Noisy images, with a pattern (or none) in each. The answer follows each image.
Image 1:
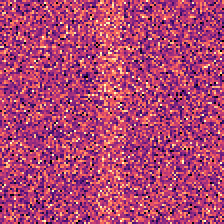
one vertical stripe
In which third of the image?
middle
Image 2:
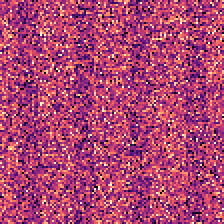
vertical stripes
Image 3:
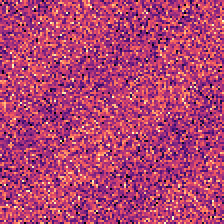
diagonal stripes
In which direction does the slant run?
bottom left to top right
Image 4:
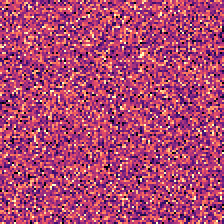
only noise
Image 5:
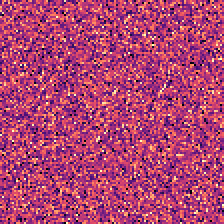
only noise
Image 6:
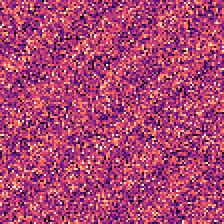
diagonal stripes
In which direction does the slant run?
bottom left to top right
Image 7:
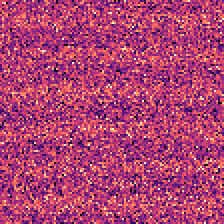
horizontal stripes
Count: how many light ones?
6
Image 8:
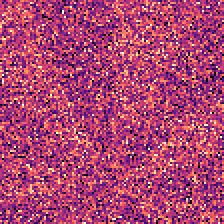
spokes from one point
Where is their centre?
bottom middle
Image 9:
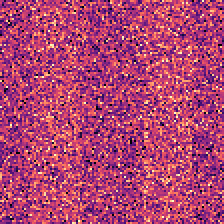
vertical stripes
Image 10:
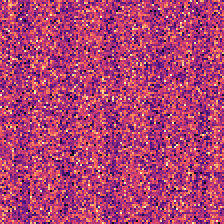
vertical stripes
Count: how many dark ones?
5
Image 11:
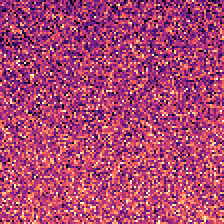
a smooth slope
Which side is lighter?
bottom
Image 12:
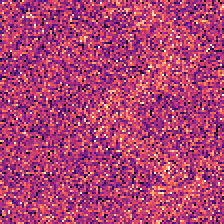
a wavy band
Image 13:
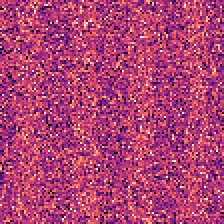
vertical stripes
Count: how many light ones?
4
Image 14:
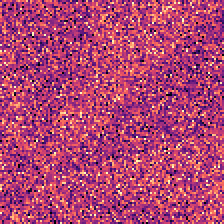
spokes from one point
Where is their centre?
bottom left
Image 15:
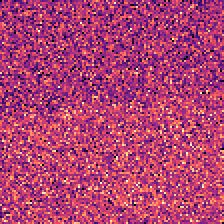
a sharp edge
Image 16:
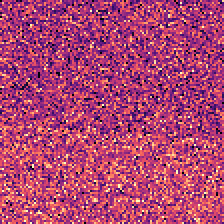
a sharp edge
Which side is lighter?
bottom
